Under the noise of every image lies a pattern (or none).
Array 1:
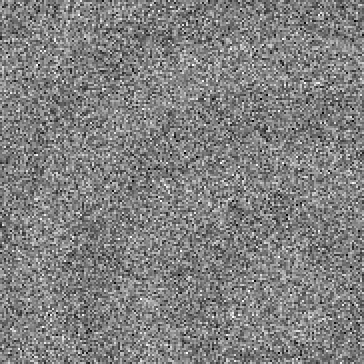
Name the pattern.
rings round one point
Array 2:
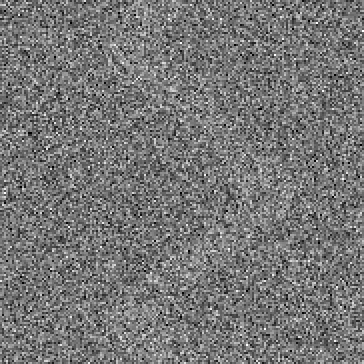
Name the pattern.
a wavy band
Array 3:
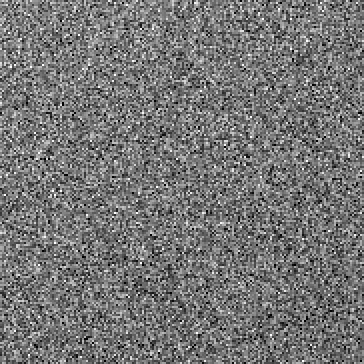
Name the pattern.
a smooth slope
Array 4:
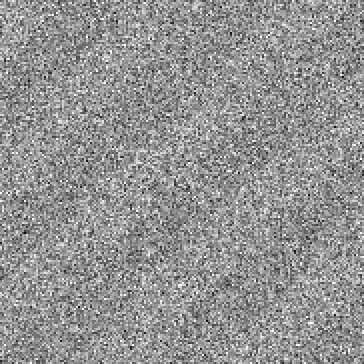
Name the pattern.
diagonal stripes
